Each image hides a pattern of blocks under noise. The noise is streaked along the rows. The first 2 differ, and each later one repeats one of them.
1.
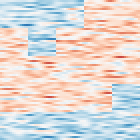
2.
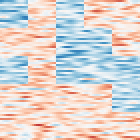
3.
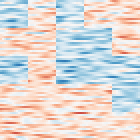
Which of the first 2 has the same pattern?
2
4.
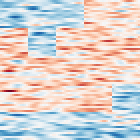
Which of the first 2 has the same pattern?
1
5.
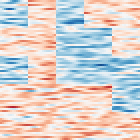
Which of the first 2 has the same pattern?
2
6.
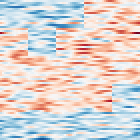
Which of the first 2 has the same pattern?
1
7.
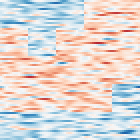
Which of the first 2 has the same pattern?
1
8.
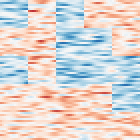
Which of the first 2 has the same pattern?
2
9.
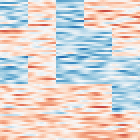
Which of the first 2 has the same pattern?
2
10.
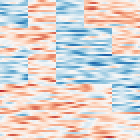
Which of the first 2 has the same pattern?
2
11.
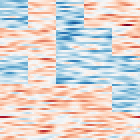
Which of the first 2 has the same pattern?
2
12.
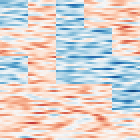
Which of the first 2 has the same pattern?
2
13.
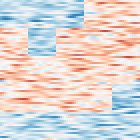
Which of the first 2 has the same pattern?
1
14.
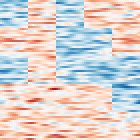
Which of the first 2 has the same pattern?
2
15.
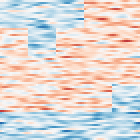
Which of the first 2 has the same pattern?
1
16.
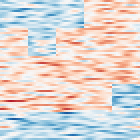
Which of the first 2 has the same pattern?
1
